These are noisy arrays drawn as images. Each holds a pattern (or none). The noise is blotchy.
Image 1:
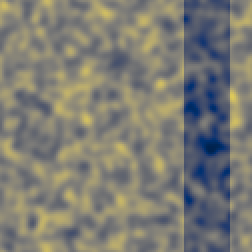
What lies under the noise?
one vertical stripe
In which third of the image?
right
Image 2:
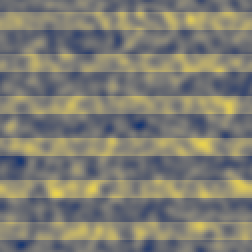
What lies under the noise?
horizontal stripes
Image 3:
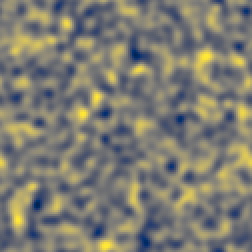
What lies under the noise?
only noise
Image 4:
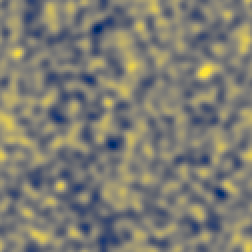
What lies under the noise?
only noise
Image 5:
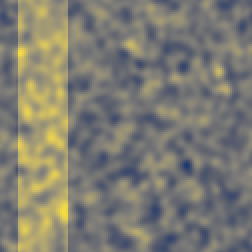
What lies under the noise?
one vertical stripe
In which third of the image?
left
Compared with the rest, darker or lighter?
lighter
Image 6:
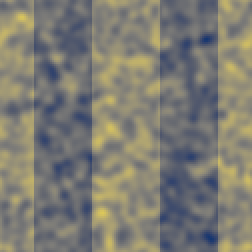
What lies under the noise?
vertical stripes
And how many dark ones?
2
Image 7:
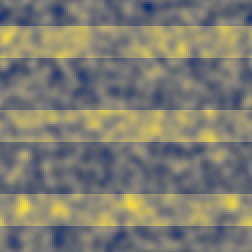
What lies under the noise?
horizontal stripes
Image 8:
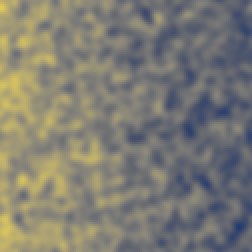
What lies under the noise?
a smooth slope
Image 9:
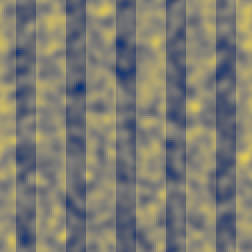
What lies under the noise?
vertical stripes
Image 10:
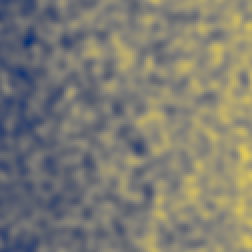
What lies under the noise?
a smooth slope
